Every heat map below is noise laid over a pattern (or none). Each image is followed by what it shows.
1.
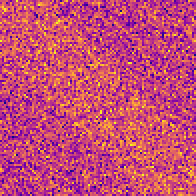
a diagonal band
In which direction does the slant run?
top left to bottom right
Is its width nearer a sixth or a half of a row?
a half
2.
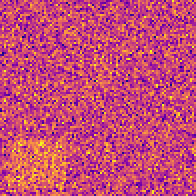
one block
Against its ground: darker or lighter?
lighter
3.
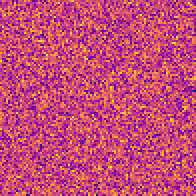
only noise
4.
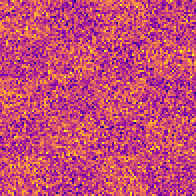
a checkerboard
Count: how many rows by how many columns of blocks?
5 by 4
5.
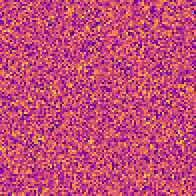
only noise
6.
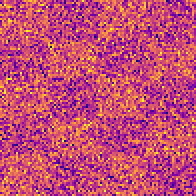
a checkerboard
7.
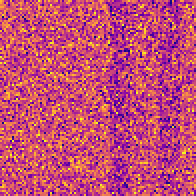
bands of columns
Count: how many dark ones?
2
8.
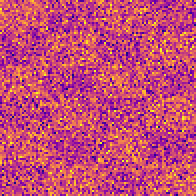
a checkerboard
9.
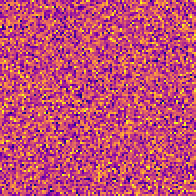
only noise
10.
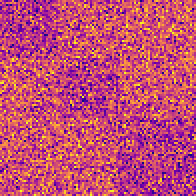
blocks along the diagonal
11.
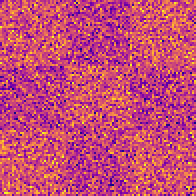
a checkerboard
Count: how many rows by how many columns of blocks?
3 by 3
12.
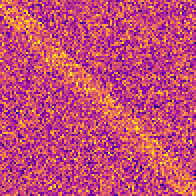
a diagonal band
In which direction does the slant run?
top left to bottom right
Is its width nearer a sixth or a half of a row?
a sixth
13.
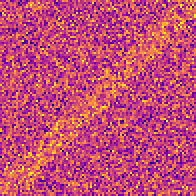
a diagonal band
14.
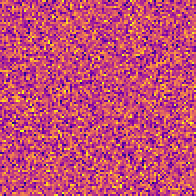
only noise
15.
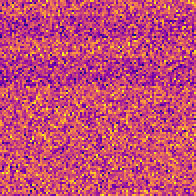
bands of rows
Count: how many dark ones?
2
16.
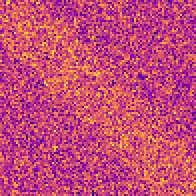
a diagonal band
